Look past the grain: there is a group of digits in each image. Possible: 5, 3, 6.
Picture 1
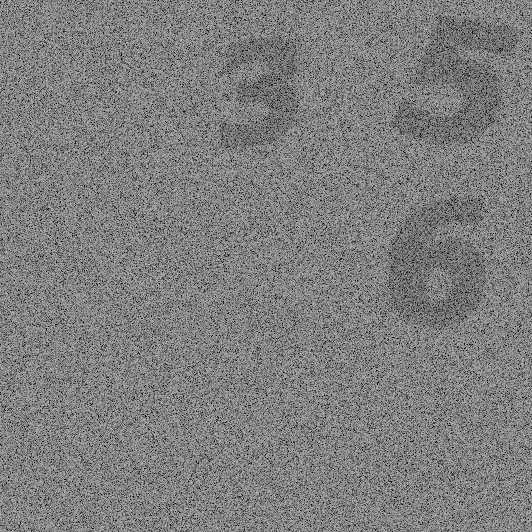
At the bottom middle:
nothing
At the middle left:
nothing
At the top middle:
3
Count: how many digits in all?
3
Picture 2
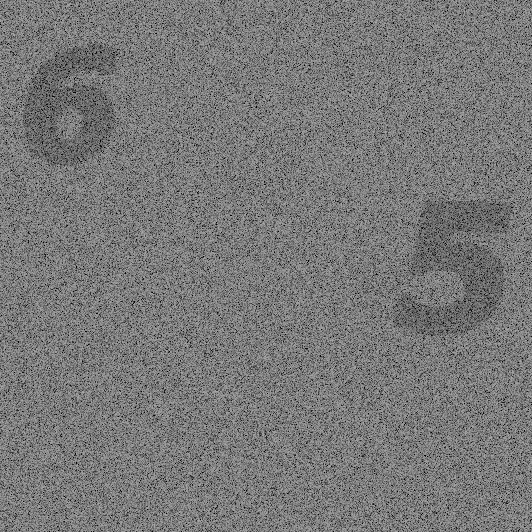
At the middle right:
5
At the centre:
nothing
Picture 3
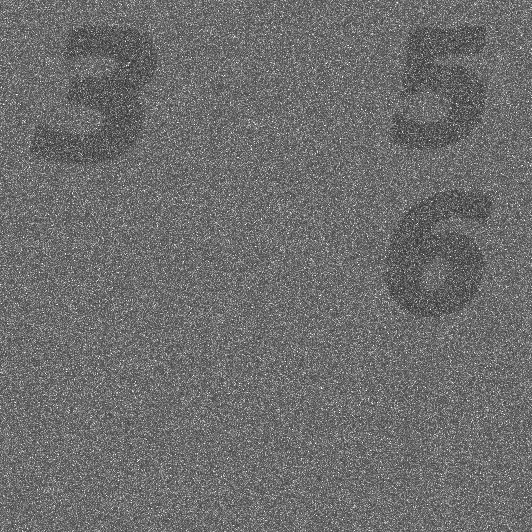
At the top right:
5
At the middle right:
6
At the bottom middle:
nothing
